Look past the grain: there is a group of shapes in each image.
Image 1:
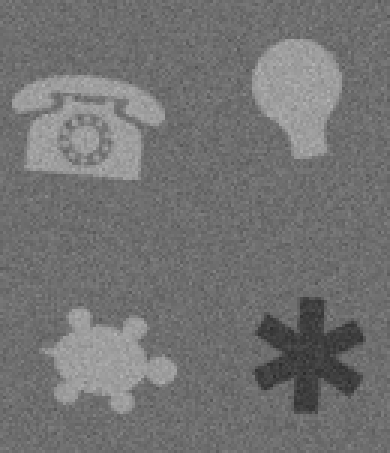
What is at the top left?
telephone
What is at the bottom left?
turtle
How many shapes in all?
4
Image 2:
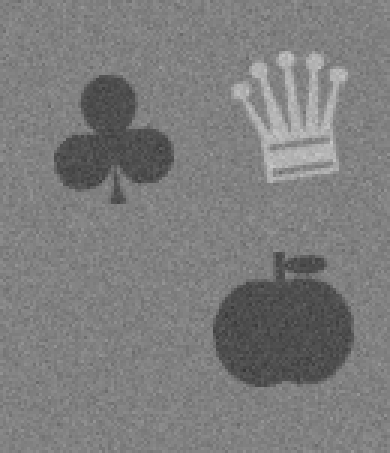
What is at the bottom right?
apple
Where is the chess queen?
top right
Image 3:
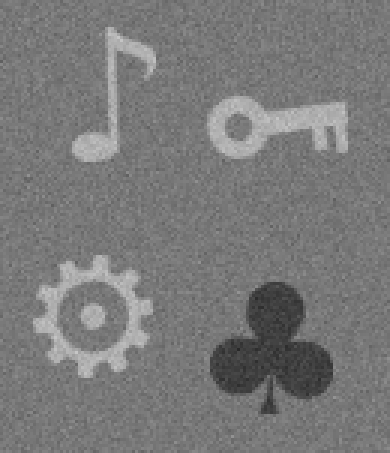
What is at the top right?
key
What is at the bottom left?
gear
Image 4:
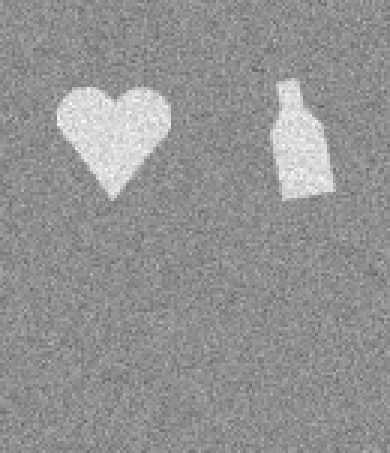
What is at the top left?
heart
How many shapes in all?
2
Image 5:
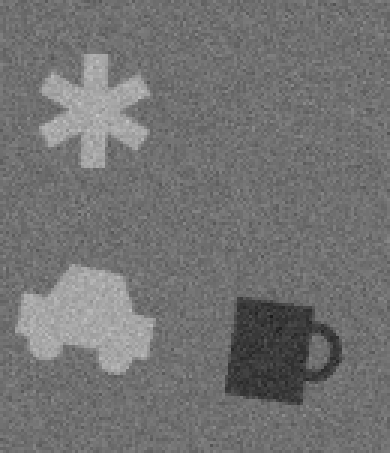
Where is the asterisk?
top left
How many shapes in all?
3
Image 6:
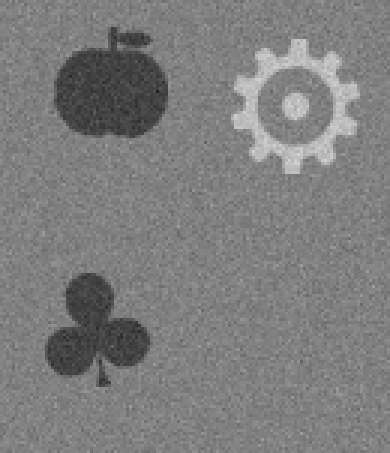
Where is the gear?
top right
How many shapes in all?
3
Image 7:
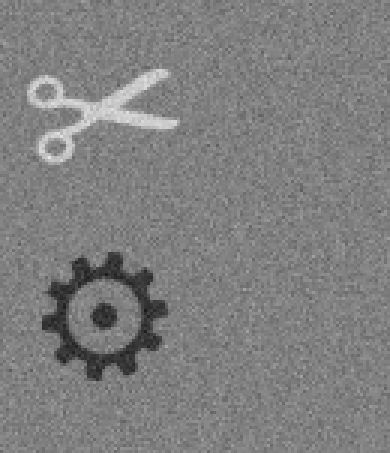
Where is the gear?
bottom left
